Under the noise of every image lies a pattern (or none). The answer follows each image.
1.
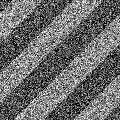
diagonal stripes
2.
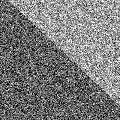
a sharp edge
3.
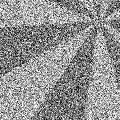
spokes from one point
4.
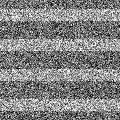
horizontal stripes
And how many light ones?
4
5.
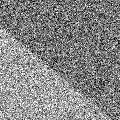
a sharp edge
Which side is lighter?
bottom left
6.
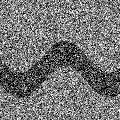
a wavy band
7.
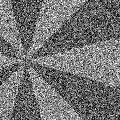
spokes from one point
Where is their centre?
middle left
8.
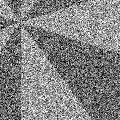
spokes from one point
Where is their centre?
top left
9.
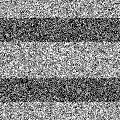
horizontal stripes
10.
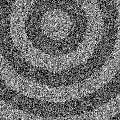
rings round one point
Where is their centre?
top middle
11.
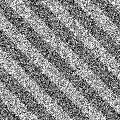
diagonal stripes
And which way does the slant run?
top left to bottom right
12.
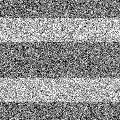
horizontal stripes
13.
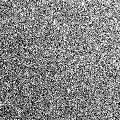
a smooth slope
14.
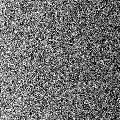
a smooth slope
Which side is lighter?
left
